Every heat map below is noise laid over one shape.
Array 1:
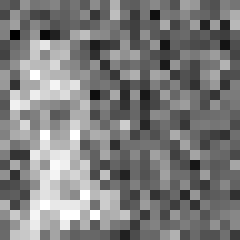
chess bishop
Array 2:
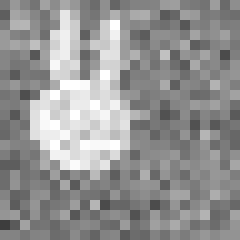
rabbit's head
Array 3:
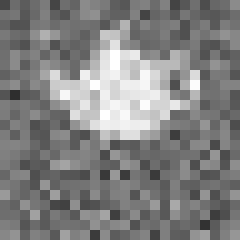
teapot
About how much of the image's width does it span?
two thirds
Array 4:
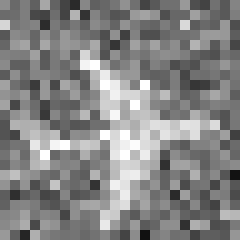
airplane
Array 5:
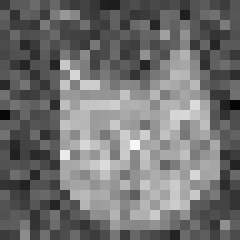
cat's head
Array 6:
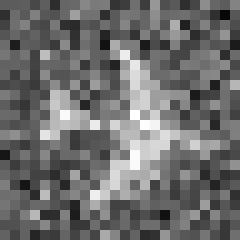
airplane
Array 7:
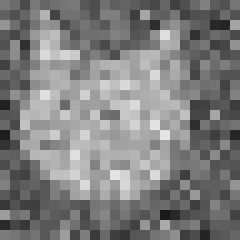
cat's head
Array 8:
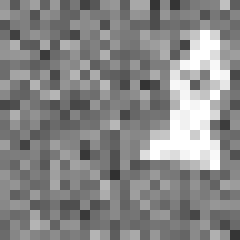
chess bishop
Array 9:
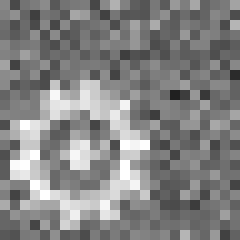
gear
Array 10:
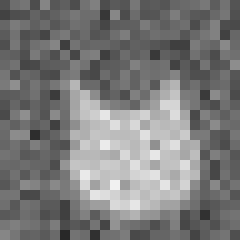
cat's head
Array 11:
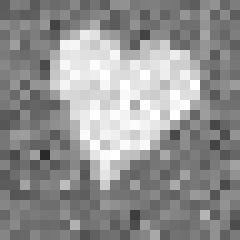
heart
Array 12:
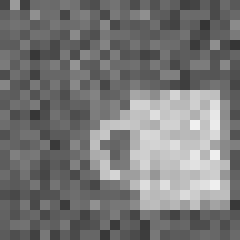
cup
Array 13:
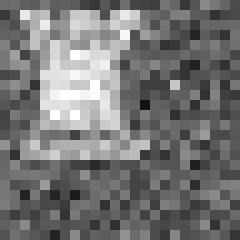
chess rook
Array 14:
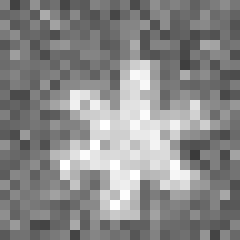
asterisk
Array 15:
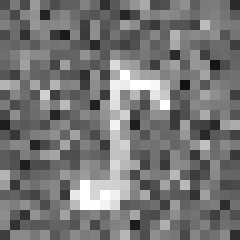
musical note
